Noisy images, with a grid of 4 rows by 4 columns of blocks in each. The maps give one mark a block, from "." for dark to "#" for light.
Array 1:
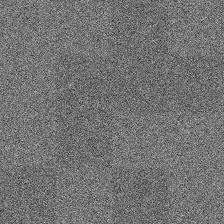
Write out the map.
# # . #
# . . .
# . # #
. # . #
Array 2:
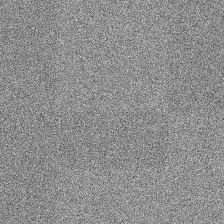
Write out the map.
. # # .
. # # .
. . . #
. # # #
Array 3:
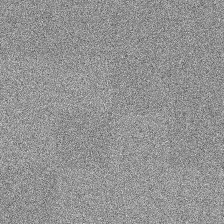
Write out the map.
. . . .
# # . .
# . # .
. # # #
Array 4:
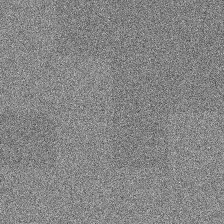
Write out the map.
# . . .
# # . .
. # . #
# # # #
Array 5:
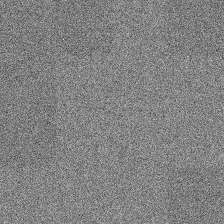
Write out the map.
. . # .
. # # #
. # # #
# # # .
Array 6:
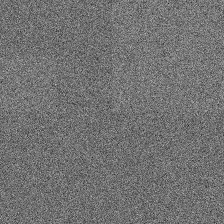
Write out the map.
. . # #
# . # #
. . . .
. . . .
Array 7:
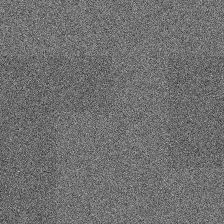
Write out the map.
# # # #
. . # .
. # # .
. # # #
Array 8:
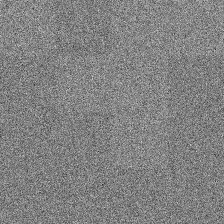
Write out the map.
# . # #
. # # .
. . # .
. . . .
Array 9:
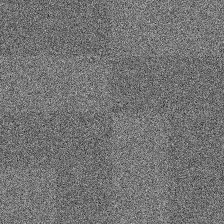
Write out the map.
. . # #
# # . .
. . # .
# . # .
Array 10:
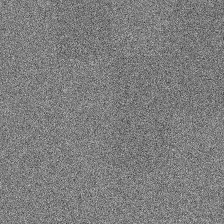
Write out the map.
# . # .
# # . .
# # . #
# # # #
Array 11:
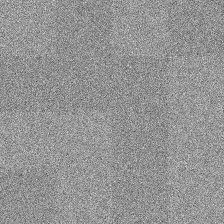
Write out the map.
# . # .
. . . #
# # . #
. # . #
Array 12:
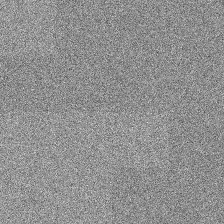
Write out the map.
# . . .
. . . .
# # # .
# # . .
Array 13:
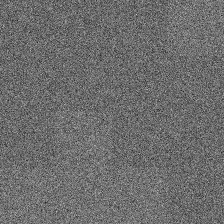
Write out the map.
. . . #
. . . .
. # . .
# # # .
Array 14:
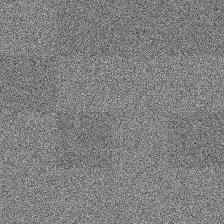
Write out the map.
# . . .
. # # #
# . # .
# # # #
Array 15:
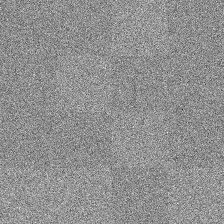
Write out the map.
. . # .
. # . .
. . # .
# # . #
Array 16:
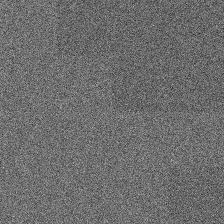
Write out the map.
# . . .
# # . .
# # # #
# # # .
